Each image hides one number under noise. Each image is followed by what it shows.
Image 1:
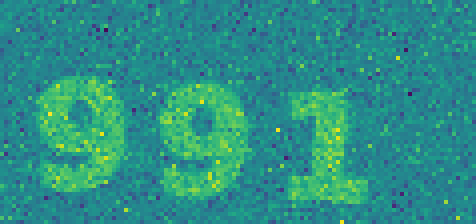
991
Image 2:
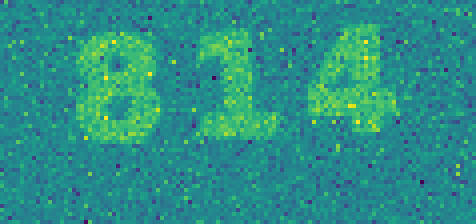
814
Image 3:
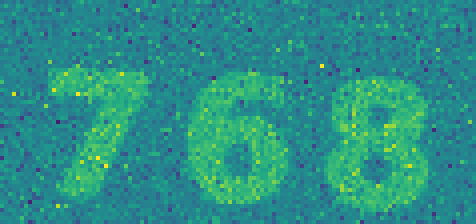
768
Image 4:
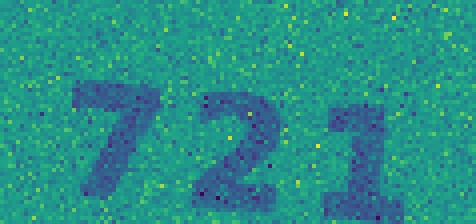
721
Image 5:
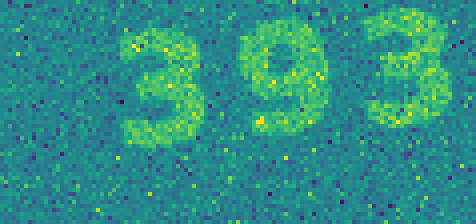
393
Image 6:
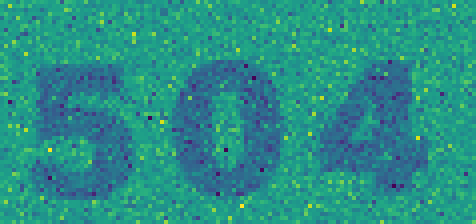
504
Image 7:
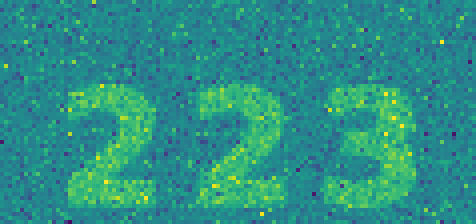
223
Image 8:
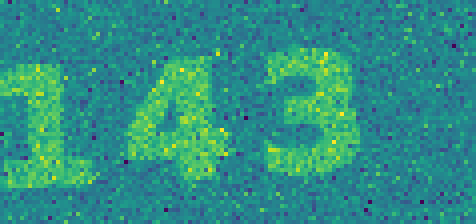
143
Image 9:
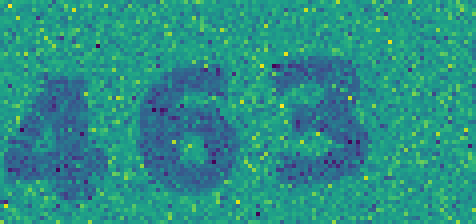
463
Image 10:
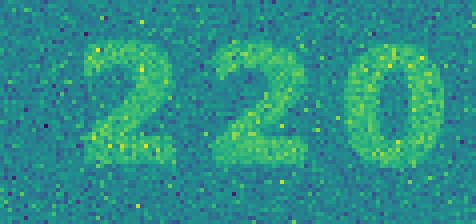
220
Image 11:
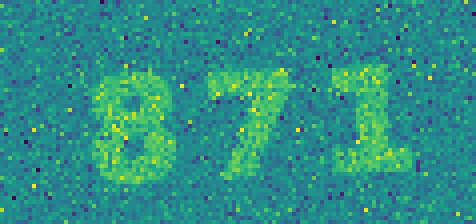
871
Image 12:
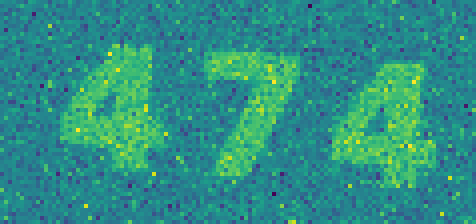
474
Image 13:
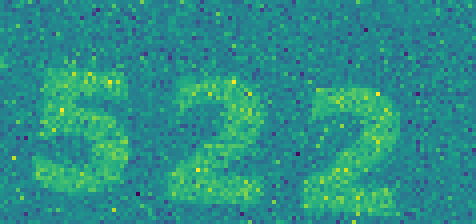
522
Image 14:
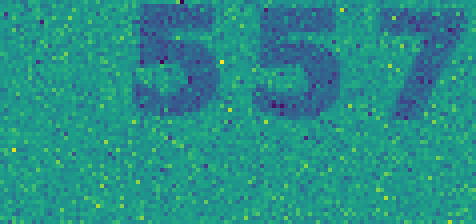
557
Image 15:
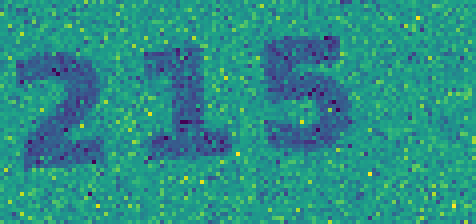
215
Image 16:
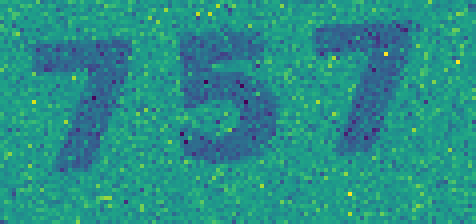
757
